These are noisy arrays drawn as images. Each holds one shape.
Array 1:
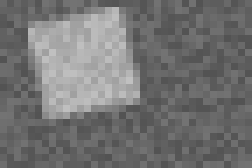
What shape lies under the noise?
square
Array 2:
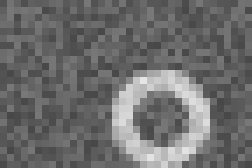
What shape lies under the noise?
ring
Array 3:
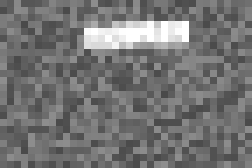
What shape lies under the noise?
bar
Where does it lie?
top middle
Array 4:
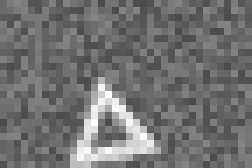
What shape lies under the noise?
triangle frame
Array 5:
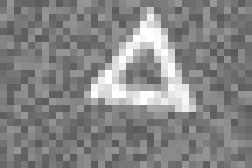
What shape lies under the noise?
triangle frame
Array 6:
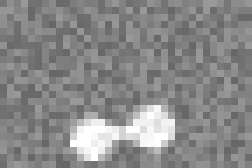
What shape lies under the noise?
dumbbell
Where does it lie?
bottom middle
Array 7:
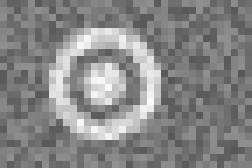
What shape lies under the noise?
bullseye
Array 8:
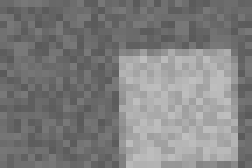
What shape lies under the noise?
square
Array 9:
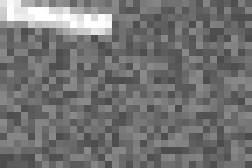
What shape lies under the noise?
bar
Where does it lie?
top left
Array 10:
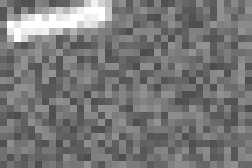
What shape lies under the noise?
bar
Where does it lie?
top left
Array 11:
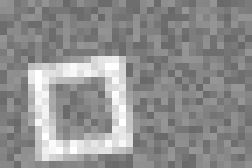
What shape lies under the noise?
square frame
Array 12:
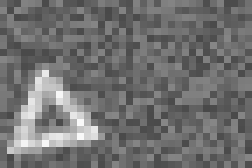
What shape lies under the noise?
triangle frame
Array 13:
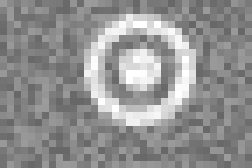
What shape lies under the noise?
bullseye
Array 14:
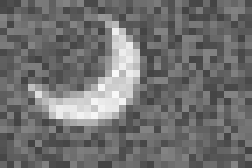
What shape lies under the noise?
crescent
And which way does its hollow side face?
up and left
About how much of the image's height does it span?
two thirds
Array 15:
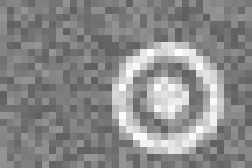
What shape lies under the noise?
bullseye
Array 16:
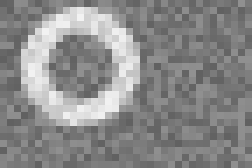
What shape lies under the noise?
ring
